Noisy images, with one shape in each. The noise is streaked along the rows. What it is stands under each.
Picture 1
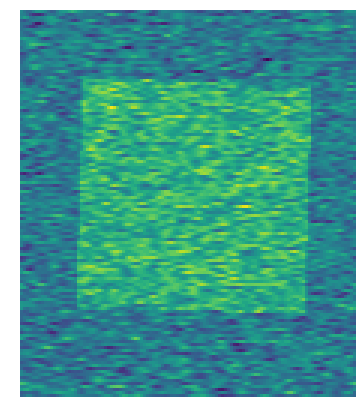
light square
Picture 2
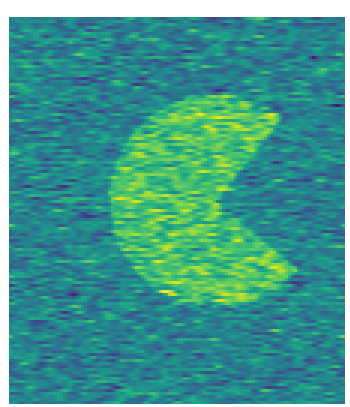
light disc with a wedge cut out
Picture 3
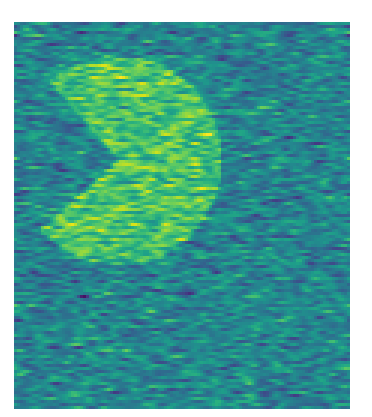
light disc with a wedge cut out
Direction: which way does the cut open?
left
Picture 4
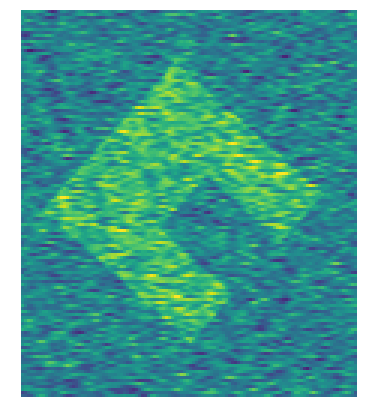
light square with a notch
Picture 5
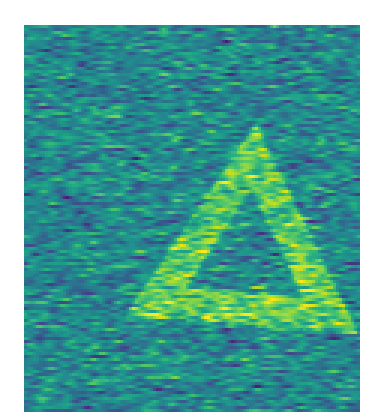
light triangle frame
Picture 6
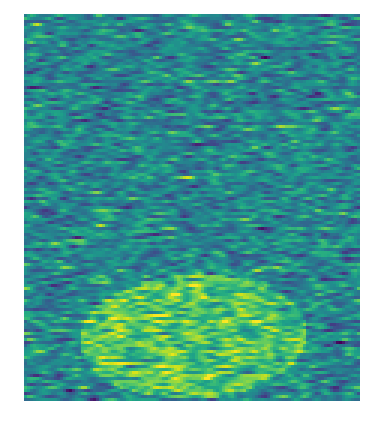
light ellipse
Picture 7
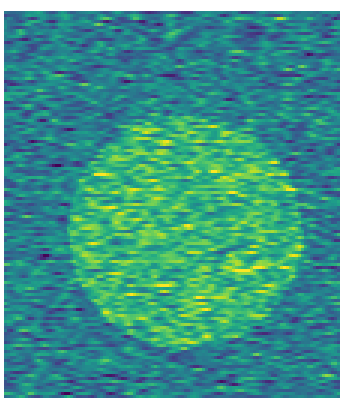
light disc
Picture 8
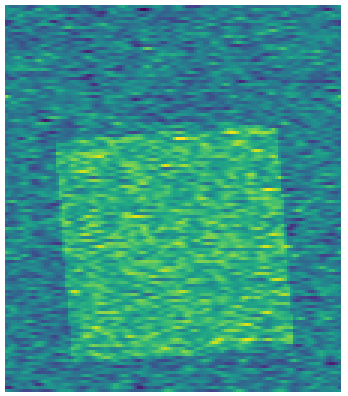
light square
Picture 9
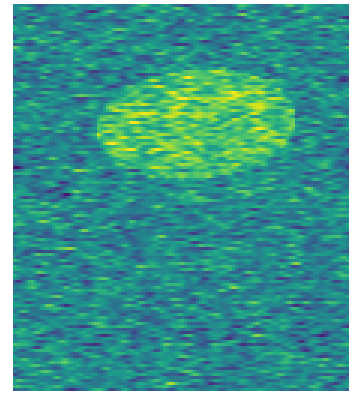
light ellipse
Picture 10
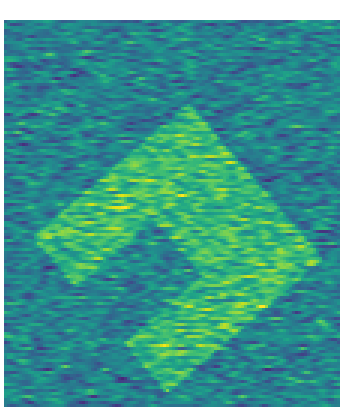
light square with a notch
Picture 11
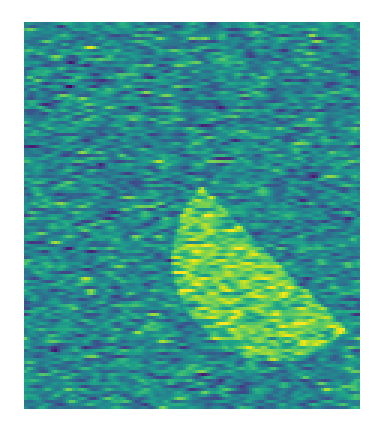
light half disc
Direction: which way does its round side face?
down and left
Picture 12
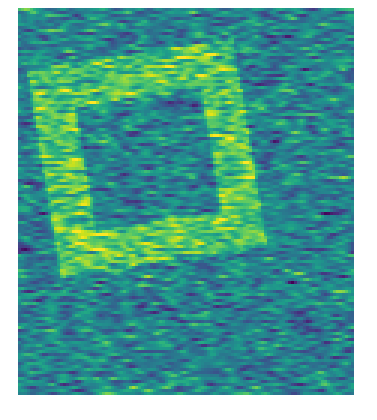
light square frame
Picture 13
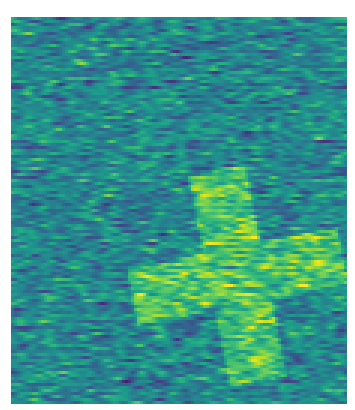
light cross
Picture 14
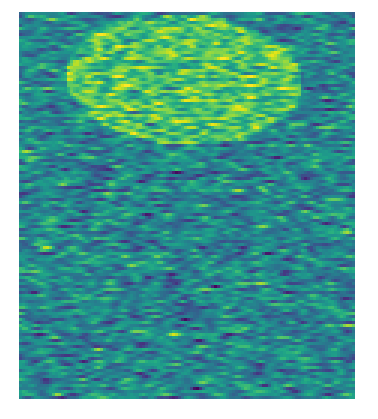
light ellipse
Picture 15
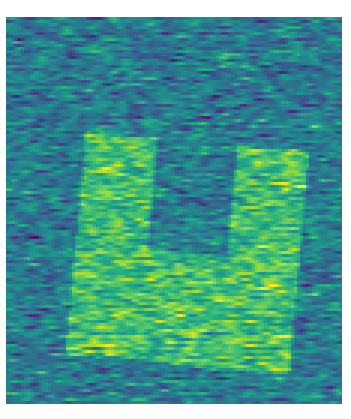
light square with a notch
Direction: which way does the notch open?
up
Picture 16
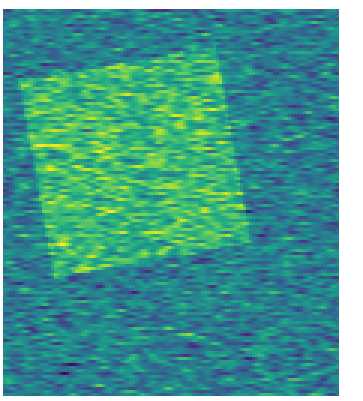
light square
